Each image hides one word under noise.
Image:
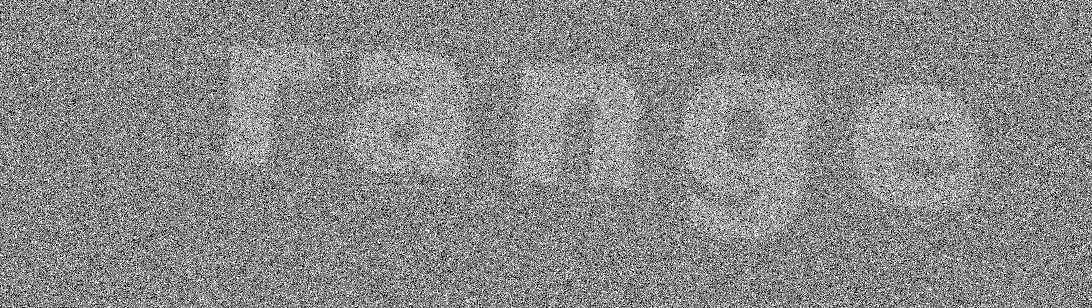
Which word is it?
range
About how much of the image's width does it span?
two thirds
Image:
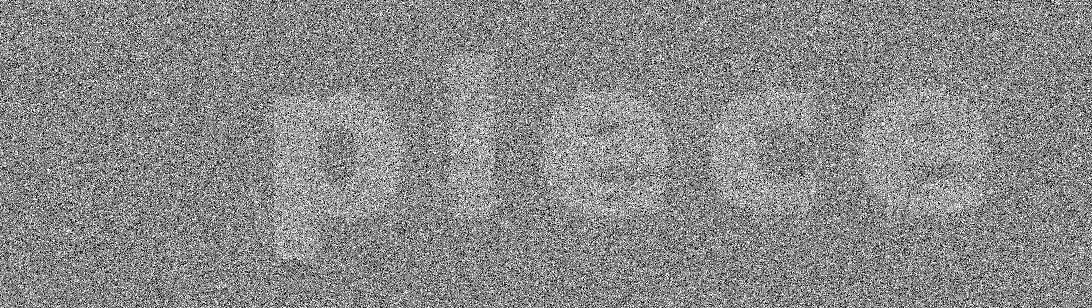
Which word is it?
piece
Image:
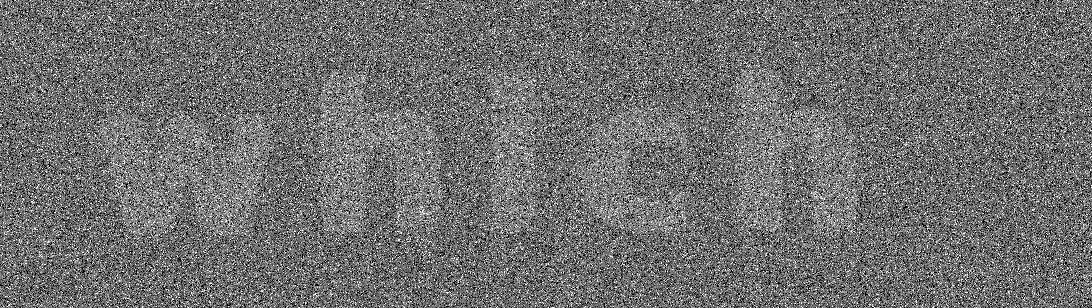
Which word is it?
which
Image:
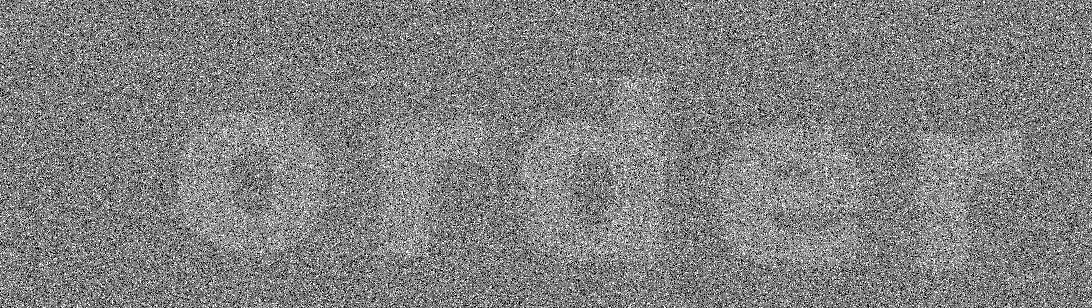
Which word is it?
order
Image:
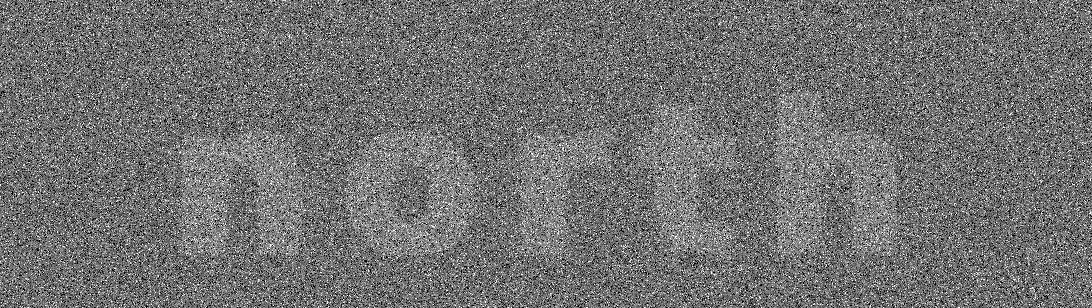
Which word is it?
north
